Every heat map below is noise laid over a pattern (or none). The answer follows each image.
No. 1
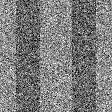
vertical stripes
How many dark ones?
2
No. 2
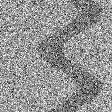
a wavy band
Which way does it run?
top to bottom
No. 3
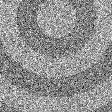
rings round one point
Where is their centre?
top middle
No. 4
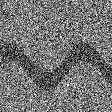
a wavy band
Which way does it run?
left to right
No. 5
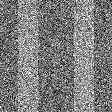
vertical stripes
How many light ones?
2
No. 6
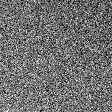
a smooth slope
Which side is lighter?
bottom left
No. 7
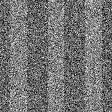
vertical stripes
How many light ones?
3
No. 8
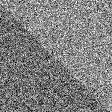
a sharp edge
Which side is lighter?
top right
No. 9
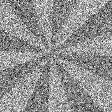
spokes from one point
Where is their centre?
centre
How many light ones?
8
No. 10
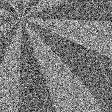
spokes from one point
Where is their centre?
top left
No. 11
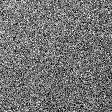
a smooth slope
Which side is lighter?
top left
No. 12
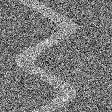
a wavy band
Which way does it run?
top to bottom
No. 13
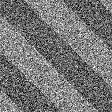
diagonal stripes
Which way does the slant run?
top left to bottom right
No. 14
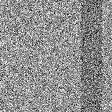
one vertical stripe
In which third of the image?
right
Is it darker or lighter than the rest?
darker
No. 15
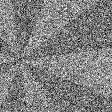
spokes from one point
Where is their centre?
middle left
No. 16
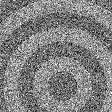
rings round one point
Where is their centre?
bottom middle
